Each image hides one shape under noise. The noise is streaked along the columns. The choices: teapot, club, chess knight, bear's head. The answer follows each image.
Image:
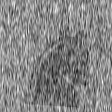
dark chess knight
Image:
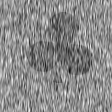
dark club
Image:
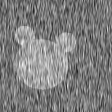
light bear's head
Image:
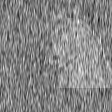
light chess knight
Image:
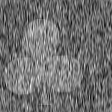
light club
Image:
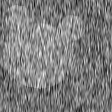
light bear's head
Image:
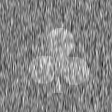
light club
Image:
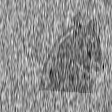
dark chess knight
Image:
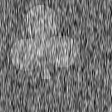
light club
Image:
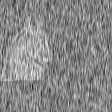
light chess knight
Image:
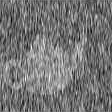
light teapot
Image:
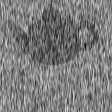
dark teapot
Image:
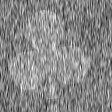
light club
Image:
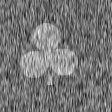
light club
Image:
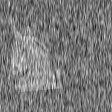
light chess knight
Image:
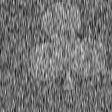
light club
